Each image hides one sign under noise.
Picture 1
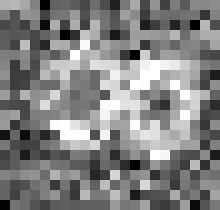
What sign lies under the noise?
infinity sign
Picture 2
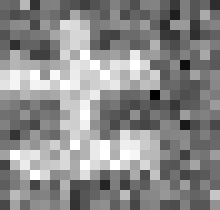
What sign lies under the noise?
plus-minus sign
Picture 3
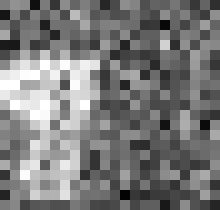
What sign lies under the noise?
pilcrow
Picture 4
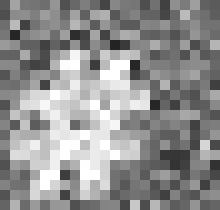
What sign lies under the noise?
hash sign
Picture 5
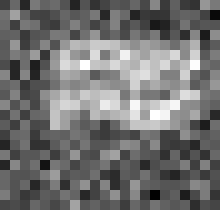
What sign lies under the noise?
approximately sign
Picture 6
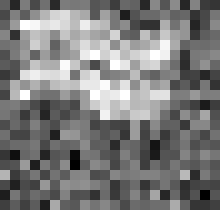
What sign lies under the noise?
approximately sign
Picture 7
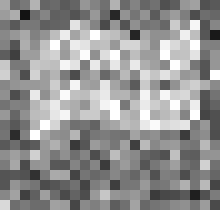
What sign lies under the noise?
approximately sign
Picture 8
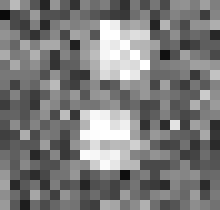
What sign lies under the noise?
colon
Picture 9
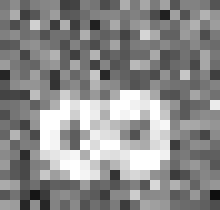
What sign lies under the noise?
infinity sign
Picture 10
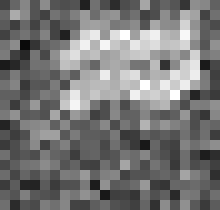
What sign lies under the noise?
approximately sign
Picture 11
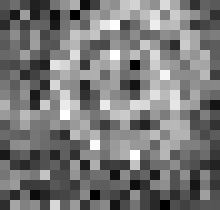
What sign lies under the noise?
at sign
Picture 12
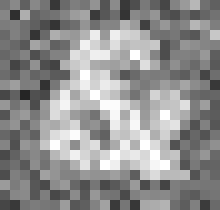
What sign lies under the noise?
ampersand
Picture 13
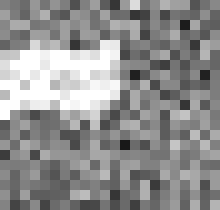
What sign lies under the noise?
approximately sign
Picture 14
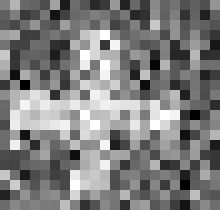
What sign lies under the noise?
plus sign
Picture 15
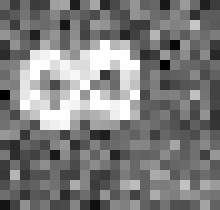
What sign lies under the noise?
infinity sign
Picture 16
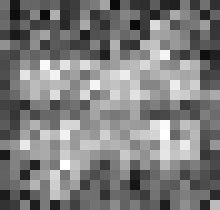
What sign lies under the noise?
not-equal sign
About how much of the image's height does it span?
nearly all
